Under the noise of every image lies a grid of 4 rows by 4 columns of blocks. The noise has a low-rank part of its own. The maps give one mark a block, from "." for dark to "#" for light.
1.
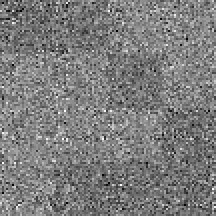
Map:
. . # #
# # . #
# # # .
# . . .
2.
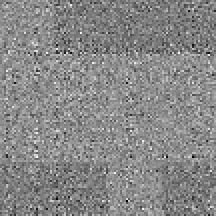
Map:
# . . .
# # # #
# # # #
. . # .
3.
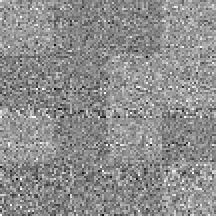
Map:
# . . #
. . # #
# . # .
. . . #
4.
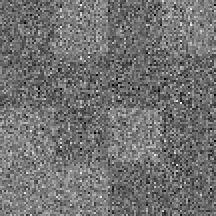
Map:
. # . #
. . . .
# . # .
# # . .
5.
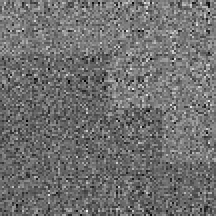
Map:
# # # #
. . # #
. . . #
. . . .
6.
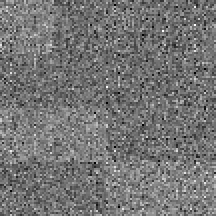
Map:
# . . .
. . . .
# # . .
. . # #
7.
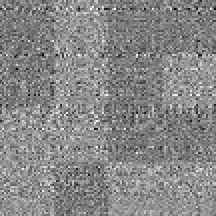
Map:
. # . .
. # . #
# # . .
# . # #
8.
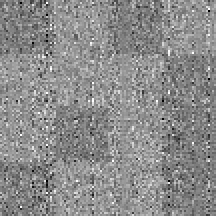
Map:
. # . #
# # # .
# . # .
. # # .
